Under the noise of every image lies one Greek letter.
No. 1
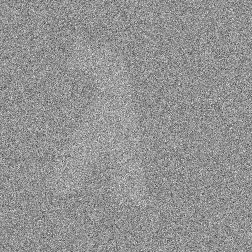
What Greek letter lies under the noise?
lambda
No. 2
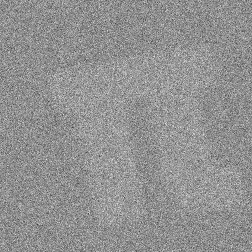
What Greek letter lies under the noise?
pi
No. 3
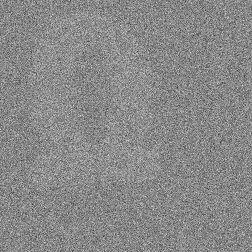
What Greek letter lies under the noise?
omega
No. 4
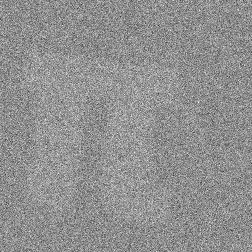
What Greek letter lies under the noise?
pi
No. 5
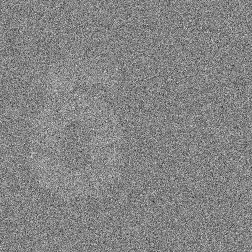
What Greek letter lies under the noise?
delta
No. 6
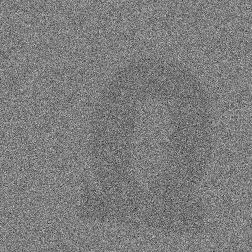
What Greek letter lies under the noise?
omega
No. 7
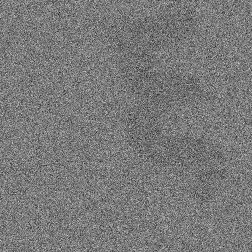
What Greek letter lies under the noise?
xi
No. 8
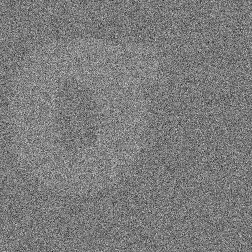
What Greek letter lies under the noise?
sigma
